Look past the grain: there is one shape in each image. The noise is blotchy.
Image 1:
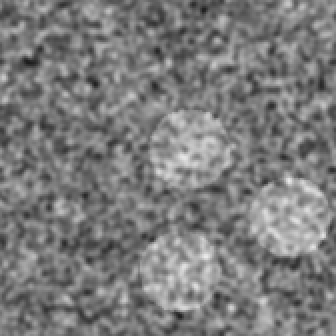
three dots
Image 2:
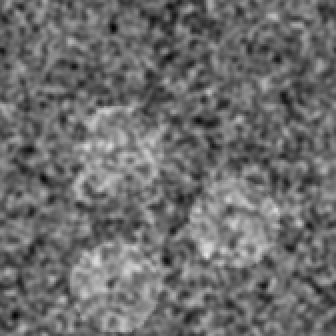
three dots
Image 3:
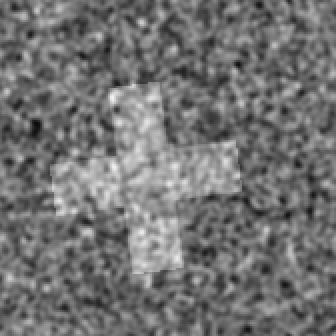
cross
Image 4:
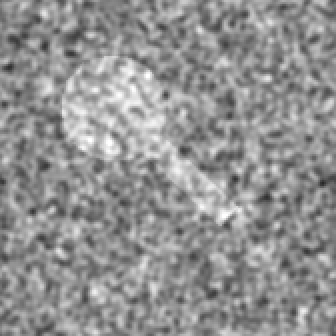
lollipop
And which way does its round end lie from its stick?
up and left
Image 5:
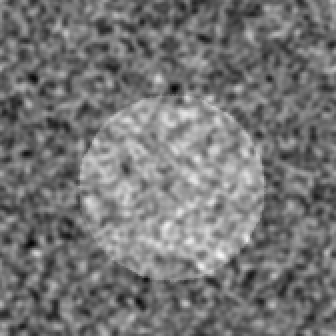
disc
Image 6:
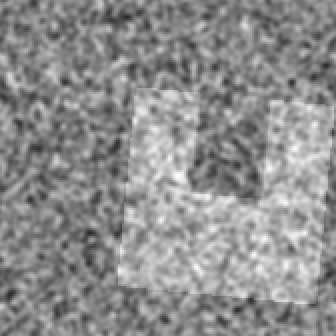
square with a notch
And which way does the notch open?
up
